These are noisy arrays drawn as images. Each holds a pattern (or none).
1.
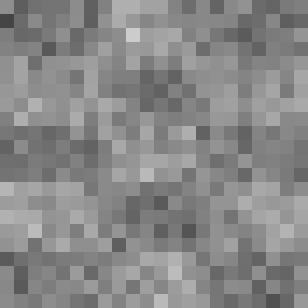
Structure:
a checkerboard
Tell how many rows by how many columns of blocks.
5 by 3
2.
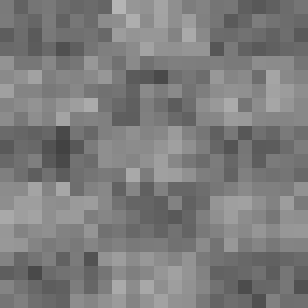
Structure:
a checkerboard
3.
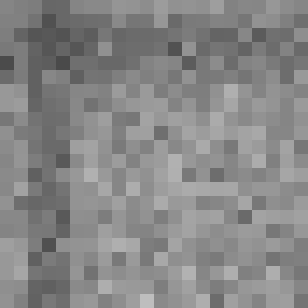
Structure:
bands of rows crossing bands of columns
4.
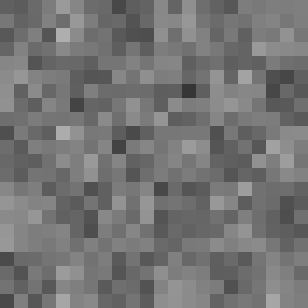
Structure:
a checkerboard
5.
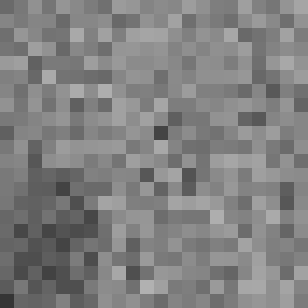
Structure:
one block
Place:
bottom left
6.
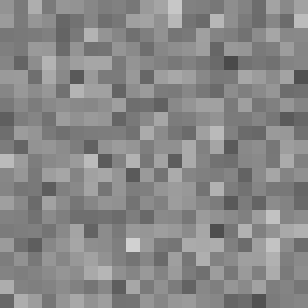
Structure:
only noise
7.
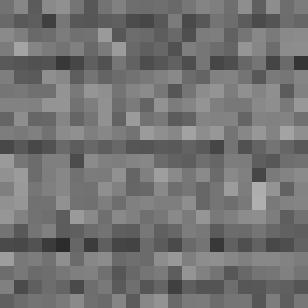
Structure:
bands of rows
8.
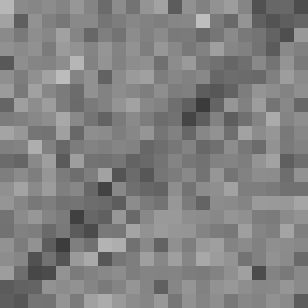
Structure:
a diagonal band
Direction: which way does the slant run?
bottom left to top right
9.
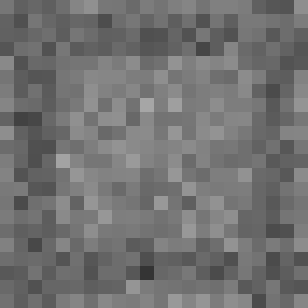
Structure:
bands of rows crossing bands of columns
